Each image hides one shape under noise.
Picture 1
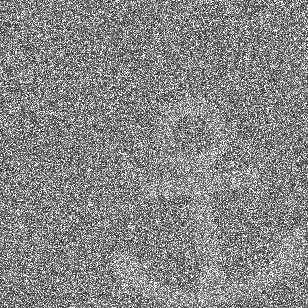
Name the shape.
anchor
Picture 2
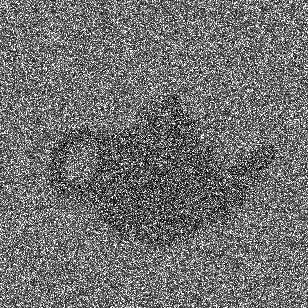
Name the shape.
teapot
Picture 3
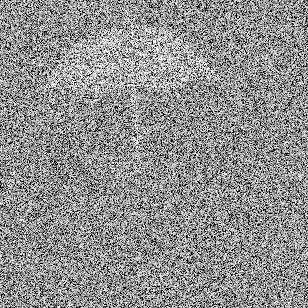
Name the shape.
umbrella
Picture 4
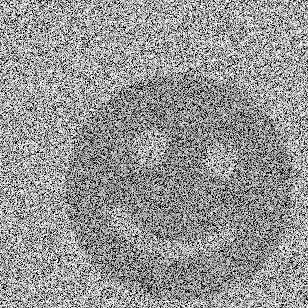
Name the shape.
smiling face
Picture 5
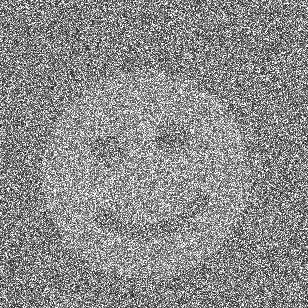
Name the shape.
smiling face
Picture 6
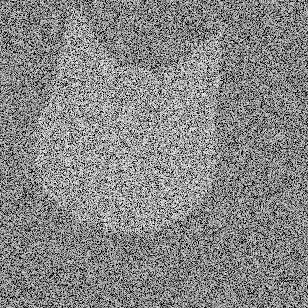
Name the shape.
cat's head
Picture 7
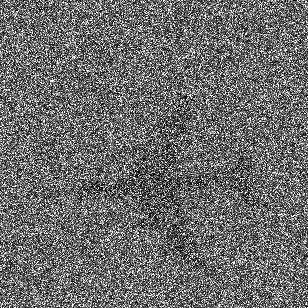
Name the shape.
airplane
